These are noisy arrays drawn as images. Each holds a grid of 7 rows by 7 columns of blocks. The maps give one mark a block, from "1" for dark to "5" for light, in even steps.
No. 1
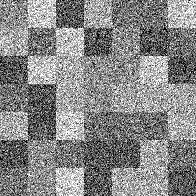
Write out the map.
3 5 1 4 2 2 5
4 2 5 1 3 1 2
1 5 4 3 3 5 1
2 1 4 3 4 4 4
4 1 5 2 2 2 4
1 3 2 1 1 4 2
2 3 5 1 4 4 1
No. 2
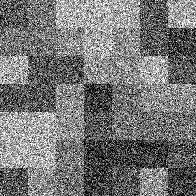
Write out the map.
2 3 5 5 5 2 5
3 3 4 5 4 2 1
5 2 2 4 4 5 2
2 2 4 1 3 4 4
5 5 4 2 3 3 3
5 5 3 1 1 1 2
2 4 3 1 2 4 1
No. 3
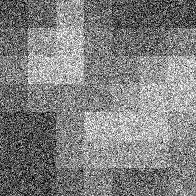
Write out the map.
1 2 4 2 1 1 1
2 4 5 3 2 2 3
3 5 5 3 3 4 5
2 3 3 3 4 5 5
1 1 3 5 5 5 4
1 1 3 4 4 4 3
1 1 2 3 2 2 3
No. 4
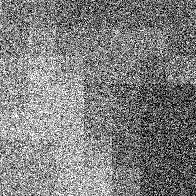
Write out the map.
3 3 2 2 2 2 2
3 4 3 3 3 3 2
4 5 4 3 3 2 3
4 5 5 3 2 1 1
5 5 5 3 2 1 1
4 4 5 4 2 1 1
4 4 5 5 3 1 1
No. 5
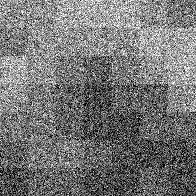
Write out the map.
4 4 5 5 5 4 3
3 4 4 4 4 5 5
5 4 3 2 3 4 5
4 3 2 1 2 2 4
3 3 2 1 1 2 2
2 3 3 2 1 1 1
1 2 2 1 1 2 1
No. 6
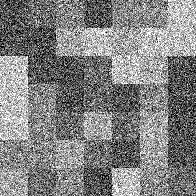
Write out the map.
1 2 3 1 3 3 5
1 1 4 5 4 5 5
5 1 1 2 5 4 1
5 3 1 2 1 3 1
5 3 2 4 2 4 1
3 3 4 2 1 4 1
4 2 3 1 5 3 2
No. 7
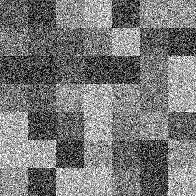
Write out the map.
2 1 4 5 1 4 4
3 2 2 3 5 2 1
1 1 2 1 1 3 5
3 2 4 5 4 3 5
5 1 2 5 3 4 2
5 5 1 4 2 1 4
4 1 5 5 3 1 5
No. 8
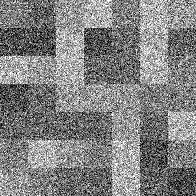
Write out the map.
3 2 4 5 3 5 4
1 1 5 1 2 5 2
5 4 5 2 2 5 3
1 2 4 4 4 3 3
2 2 2 2 4 2 5
3 5 4 3 5 1 3
4 3 2 2 5 2 1
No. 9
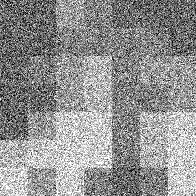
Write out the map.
1 1 3 2 1 1 1
1 1 2 2 2 2 1
1 2 3 4 2 3 3
1 1 3 4 2 2 3
1 3 5 5 2 4 5
4 5 5 5 2 4 5
5 3 5 2 1 2 5
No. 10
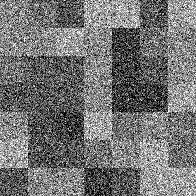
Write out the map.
4 3 2 5 5 2 5
4 4 5 4 1 3 4
3 2 2 4 1 2 4
2 2 2 4 1 1 5
4 2 1 5 3 4 3
5 2 2 3 4 5 3
2 4 4 1 2 5 5
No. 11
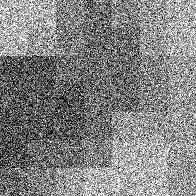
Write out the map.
5 5 3 2 3 4 5
5 4 3 2 2 4 5
1 1 2 2 2 3 4
1 1 1 2 2 3 4
1 1 1 2 4 4 4
1 2 2 3 5 5 4
2 3 4 5 5 5 4
